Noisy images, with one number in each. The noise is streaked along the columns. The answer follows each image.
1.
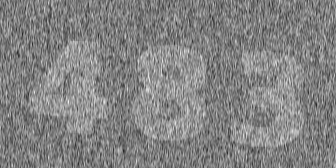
483
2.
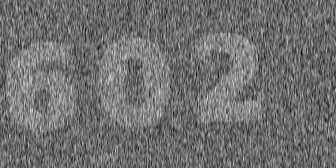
602
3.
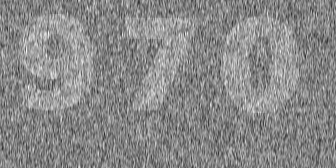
970
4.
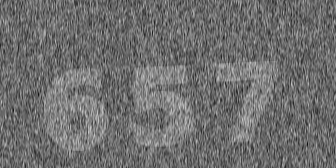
657
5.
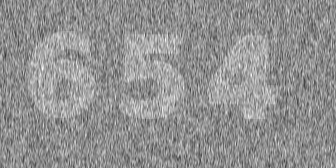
654
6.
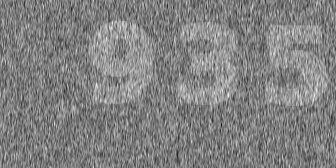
935
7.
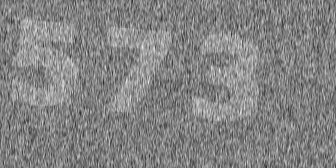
573
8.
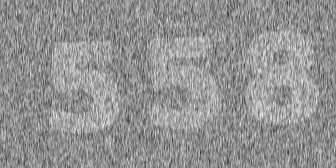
558
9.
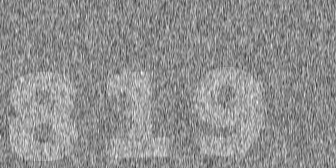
819
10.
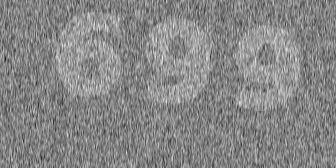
699
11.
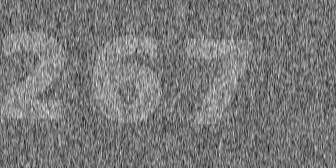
267
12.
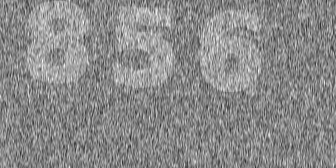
856
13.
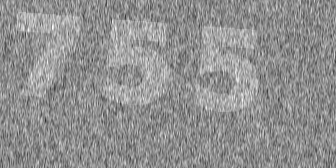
755
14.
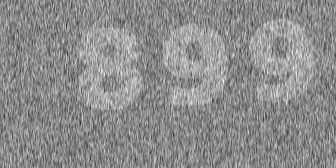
899
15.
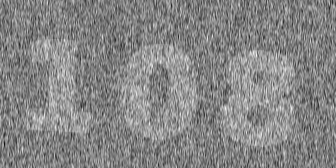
108
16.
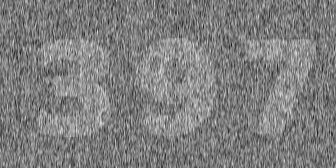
397
